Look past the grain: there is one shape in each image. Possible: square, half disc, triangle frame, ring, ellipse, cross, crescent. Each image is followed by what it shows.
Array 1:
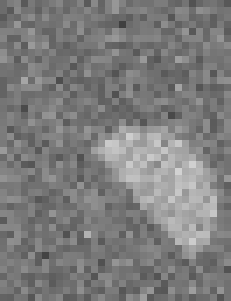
half disc
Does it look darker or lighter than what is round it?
lighter
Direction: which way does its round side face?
up and right
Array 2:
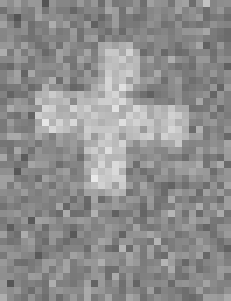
cross
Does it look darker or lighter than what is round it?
lighter
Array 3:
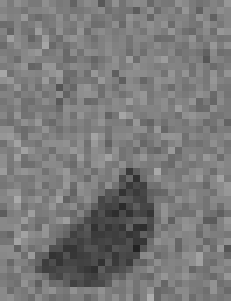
half disc
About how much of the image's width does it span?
half
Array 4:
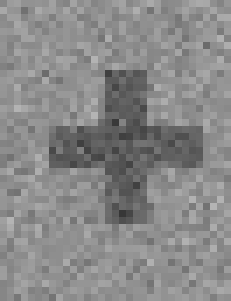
cross
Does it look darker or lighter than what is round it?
darker
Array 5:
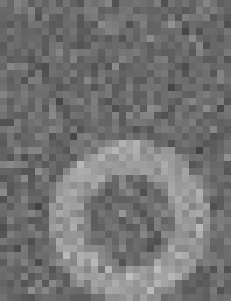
ring
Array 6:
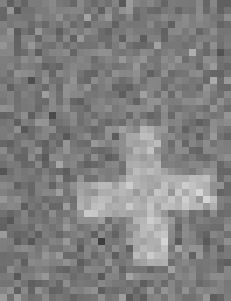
cross
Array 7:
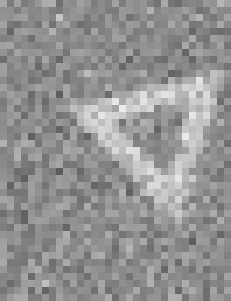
triangle frame
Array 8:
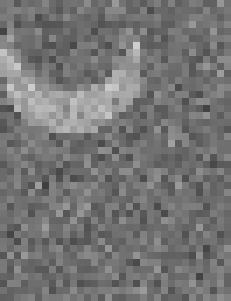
crescent
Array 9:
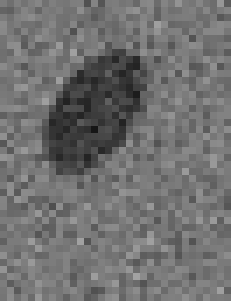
ellipse
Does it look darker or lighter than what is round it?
darker
